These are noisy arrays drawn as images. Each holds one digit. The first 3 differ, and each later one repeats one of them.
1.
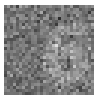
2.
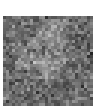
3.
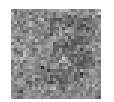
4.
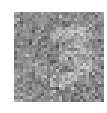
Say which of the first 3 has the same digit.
3
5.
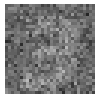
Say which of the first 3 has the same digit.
3
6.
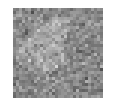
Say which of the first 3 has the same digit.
2
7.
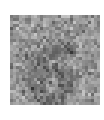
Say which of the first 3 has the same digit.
1
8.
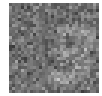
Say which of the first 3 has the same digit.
3
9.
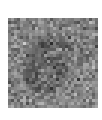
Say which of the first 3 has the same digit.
1
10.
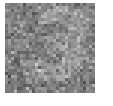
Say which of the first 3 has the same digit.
3
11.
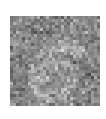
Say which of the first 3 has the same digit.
1
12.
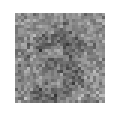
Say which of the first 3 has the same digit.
3
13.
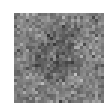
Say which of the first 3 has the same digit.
2
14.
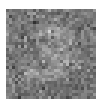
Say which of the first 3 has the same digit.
3
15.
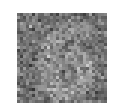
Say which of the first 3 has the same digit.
1
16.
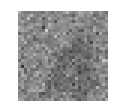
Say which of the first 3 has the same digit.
2
